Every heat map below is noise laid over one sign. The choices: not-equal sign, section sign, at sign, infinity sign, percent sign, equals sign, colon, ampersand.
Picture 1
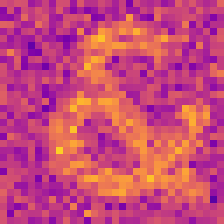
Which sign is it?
ampersand
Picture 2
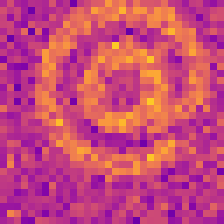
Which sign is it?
at sign
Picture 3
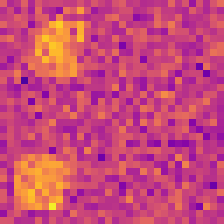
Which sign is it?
colon
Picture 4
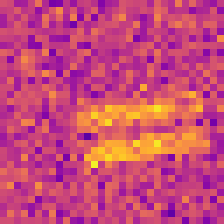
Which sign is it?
equals sign
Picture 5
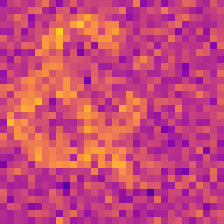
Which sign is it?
ampersand
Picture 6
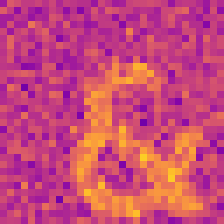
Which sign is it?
ampersand
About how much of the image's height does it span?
two thirds
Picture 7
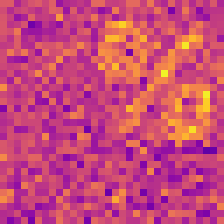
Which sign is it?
percent sign
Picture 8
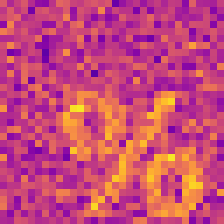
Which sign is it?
percent sign
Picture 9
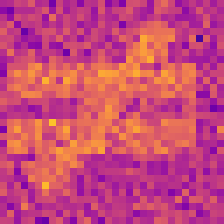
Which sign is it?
not-equal sign
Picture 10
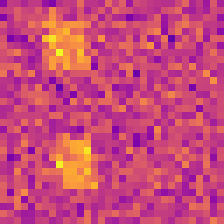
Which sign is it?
colon
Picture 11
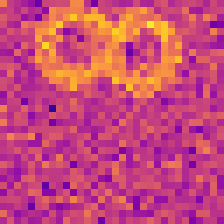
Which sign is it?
infinity sign
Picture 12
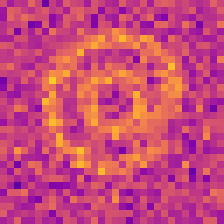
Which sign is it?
at sign
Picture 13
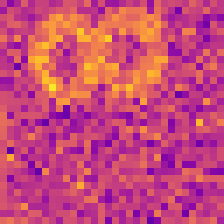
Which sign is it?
infinity sign
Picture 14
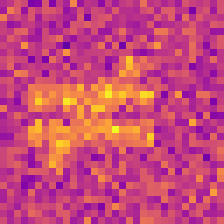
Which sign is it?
not-equal sign
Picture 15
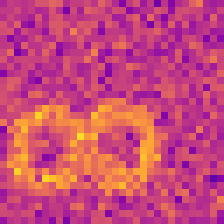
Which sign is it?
infinity sign
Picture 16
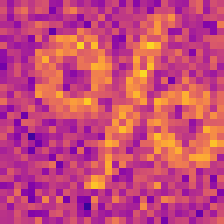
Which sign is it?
percent sign
